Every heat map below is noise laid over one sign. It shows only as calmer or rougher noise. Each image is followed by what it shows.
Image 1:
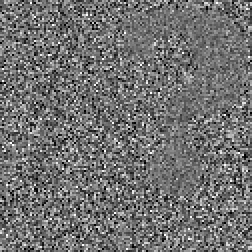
question mark
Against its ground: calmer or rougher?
calmer
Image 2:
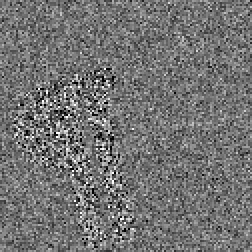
pilcrow
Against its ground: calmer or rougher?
rougher
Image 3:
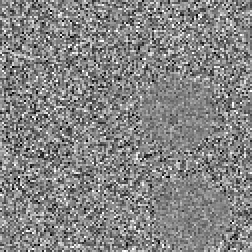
colon
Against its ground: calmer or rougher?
calmer
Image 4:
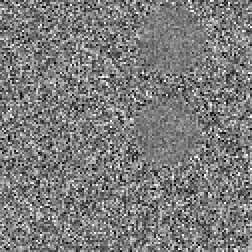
colon
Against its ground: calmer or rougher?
calmer
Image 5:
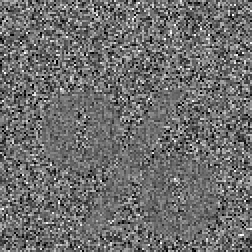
percent sign
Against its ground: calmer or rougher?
calmer
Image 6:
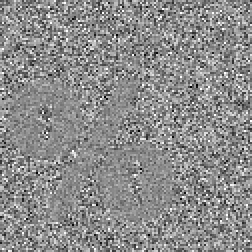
percent sign
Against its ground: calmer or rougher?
calmer
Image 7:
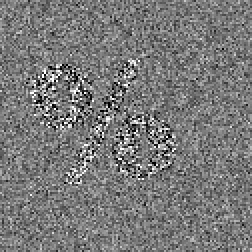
percent sign
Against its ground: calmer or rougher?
rougher
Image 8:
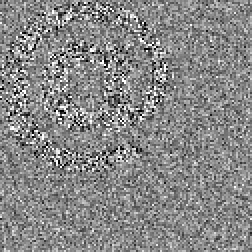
at sign
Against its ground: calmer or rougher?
rougher
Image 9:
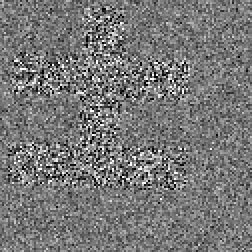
plus-minus sign
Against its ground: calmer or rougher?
rougher
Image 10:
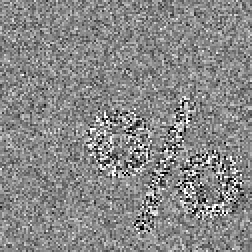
percent sign
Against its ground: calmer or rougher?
rougher
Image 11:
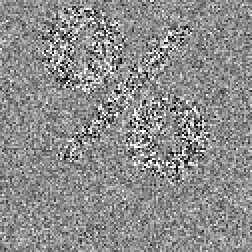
percent sign
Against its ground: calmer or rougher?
rougher
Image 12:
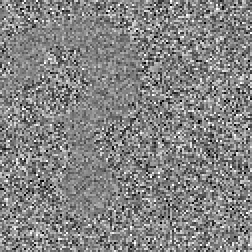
question mark
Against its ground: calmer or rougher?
calmer
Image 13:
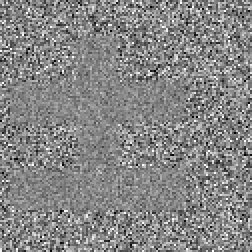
plus-minus sign
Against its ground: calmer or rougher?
calmer
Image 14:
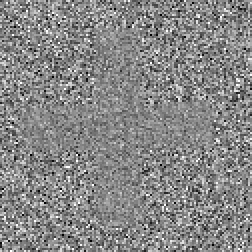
plus sign
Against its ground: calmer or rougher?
calmer
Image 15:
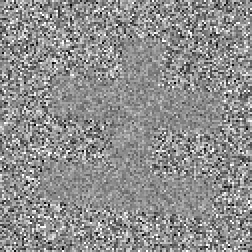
plus-minus sign
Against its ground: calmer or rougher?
calmer
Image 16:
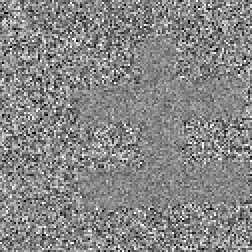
plus-minus sign
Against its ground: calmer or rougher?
calmer
